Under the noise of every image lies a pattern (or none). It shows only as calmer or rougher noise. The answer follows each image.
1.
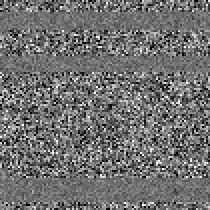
bands of rows
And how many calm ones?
3
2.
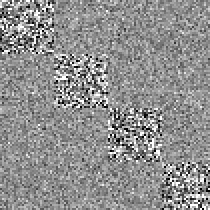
blocks along the diagonal
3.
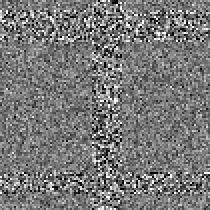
bands of rows crossing bands of columns
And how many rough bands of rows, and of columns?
2 and 1
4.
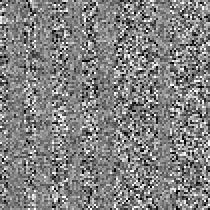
bands of columns
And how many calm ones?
5
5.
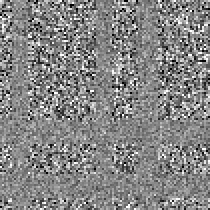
bands of rows crossing bands of columns
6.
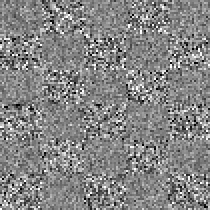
a checkerboard
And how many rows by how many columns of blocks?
6 by 5
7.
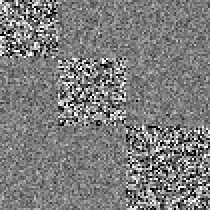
blocks along the diagonal
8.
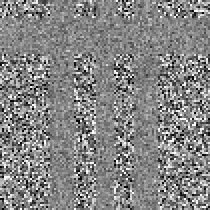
bands of rows crossing bands of columns
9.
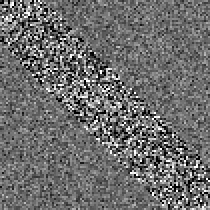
a diagonal band
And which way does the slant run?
top left to bottom right
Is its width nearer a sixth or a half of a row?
a half
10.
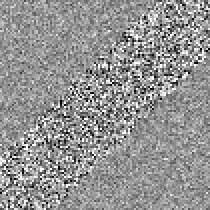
a diagonal band
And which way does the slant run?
bottom left to top right
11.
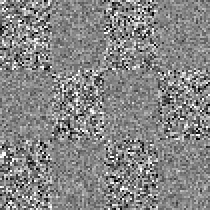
a checkerboard
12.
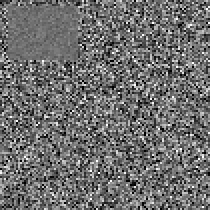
one block
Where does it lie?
top left
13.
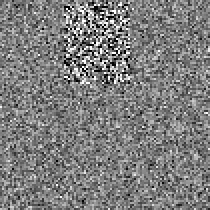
one block
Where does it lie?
top middle
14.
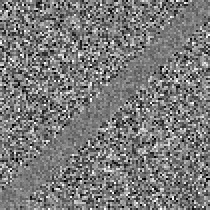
a diagonal band
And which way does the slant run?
bottom left to top right
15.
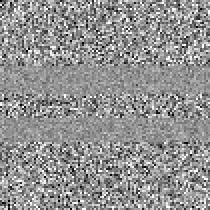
bands of rows
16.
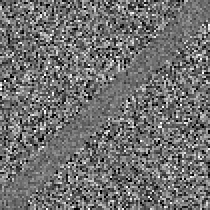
a diagonal band
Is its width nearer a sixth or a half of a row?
a sixth
